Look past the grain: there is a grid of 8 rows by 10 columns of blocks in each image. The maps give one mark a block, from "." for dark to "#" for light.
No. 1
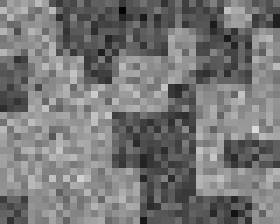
# # . . . . . . # .
# # . . . . # . . #
. # # . # # # . . #
. # # # # # . # # #
# # # # . . . # # #
# # # # . . . # . .
# # # # # . . # # #
. # # # # . . . . #
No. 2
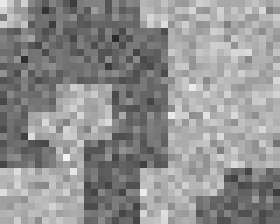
# . . . . # # # # #
. . . . . . # # # #
. . . . . . # # # #
. . # # . . # # # #
. # # # . . # # # #
. . # . . . # # # #
# # # . . # # # . .
# # # . . # # . . .
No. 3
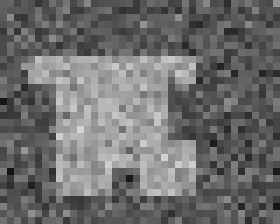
. . . . . . . . . .
. . . . . . . . . .
. # # # # # # . . .
. . # # # # . . . .
. . # # # # . . . .
. . # # # # # . . .
. . # # . # # . . .
. . . . . . . . . .
